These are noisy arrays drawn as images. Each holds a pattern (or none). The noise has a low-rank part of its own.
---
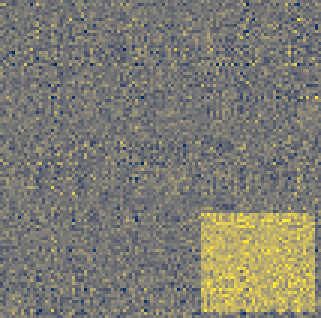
one block
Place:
bottom right
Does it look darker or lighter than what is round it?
lighter
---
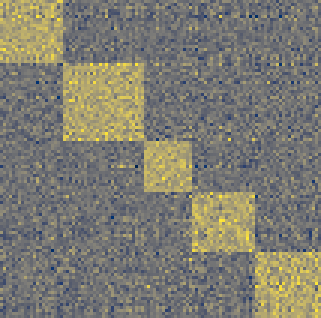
blocks along the diagonal
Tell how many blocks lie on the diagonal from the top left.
5
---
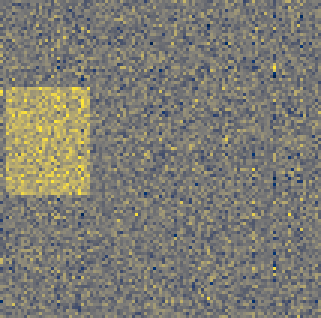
one block
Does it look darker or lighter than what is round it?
lighter
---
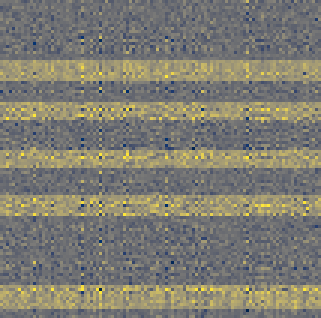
bands of rows
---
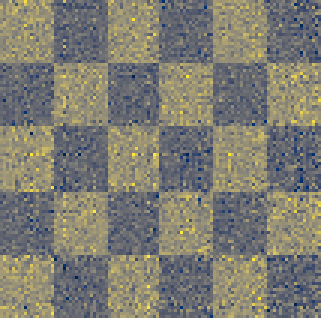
a checkerboard
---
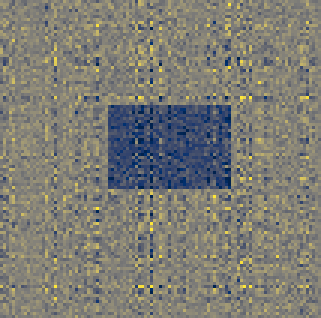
one block
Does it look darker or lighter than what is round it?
darker
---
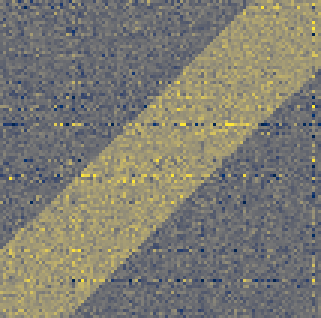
a diagonal band
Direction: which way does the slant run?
bottom left to top right
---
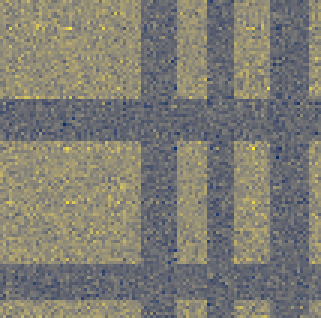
bands of rows crossing bands of columns
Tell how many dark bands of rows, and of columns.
2 and 3
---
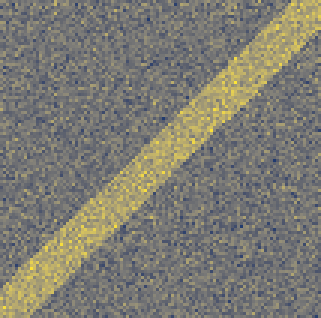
a diagonal band
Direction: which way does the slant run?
bottom left to top right
